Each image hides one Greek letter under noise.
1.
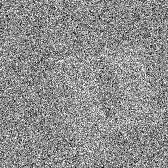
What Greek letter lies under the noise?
mu
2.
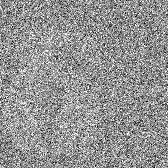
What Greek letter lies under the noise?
delta
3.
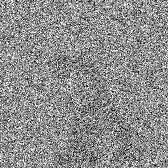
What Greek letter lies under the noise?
lambda
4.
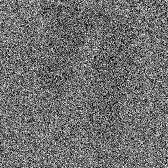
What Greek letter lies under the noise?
eta
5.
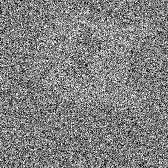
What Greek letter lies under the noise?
alpha
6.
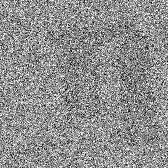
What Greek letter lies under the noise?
eta
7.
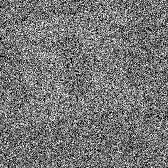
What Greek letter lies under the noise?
pi
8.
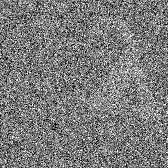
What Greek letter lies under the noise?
lambda
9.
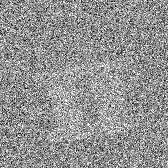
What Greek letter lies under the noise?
pi
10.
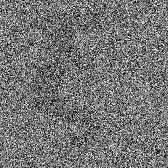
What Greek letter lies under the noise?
xi
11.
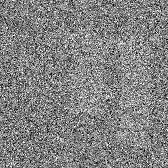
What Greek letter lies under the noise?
eta
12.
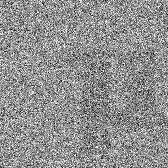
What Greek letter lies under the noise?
mu
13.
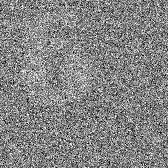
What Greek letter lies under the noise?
delta
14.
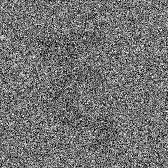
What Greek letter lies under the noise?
xi
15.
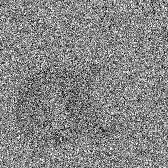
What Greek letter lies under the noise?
alpha
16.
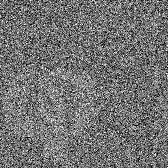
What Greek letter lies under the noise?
phi
